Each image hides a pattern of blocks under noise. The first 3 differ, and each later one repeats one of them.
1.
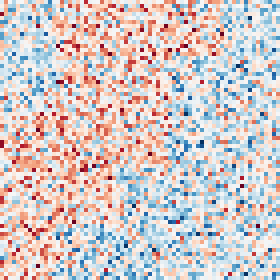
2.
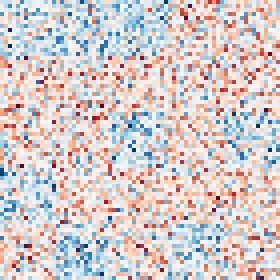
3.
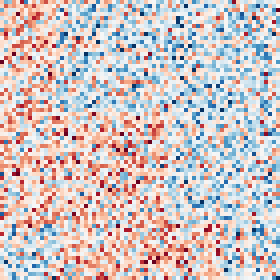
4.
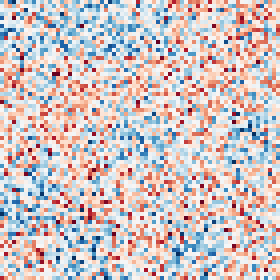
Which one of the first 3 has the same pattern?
2
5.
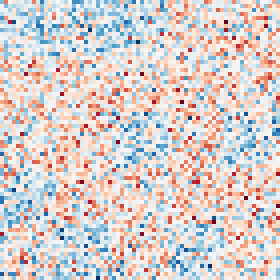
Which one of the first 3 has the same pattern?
2
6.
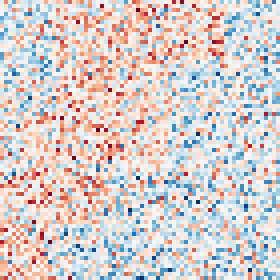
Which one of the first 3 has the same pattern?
1
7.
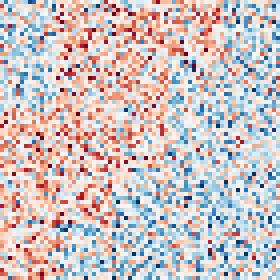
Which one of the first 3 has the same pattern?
1
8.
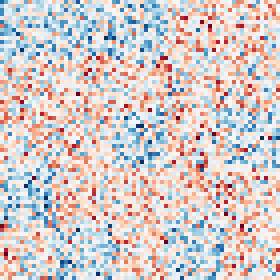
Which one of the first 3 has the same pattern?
2
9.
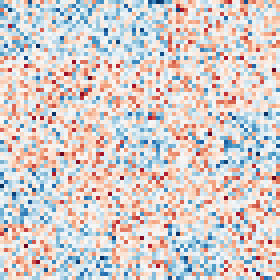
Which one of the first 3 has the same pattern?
2
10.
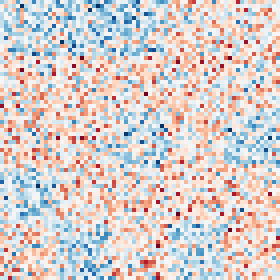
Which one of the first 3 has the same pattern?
2
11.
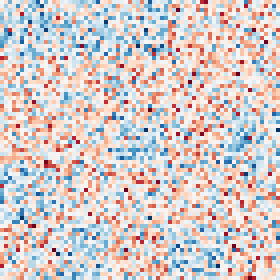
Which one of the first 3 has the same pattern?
2
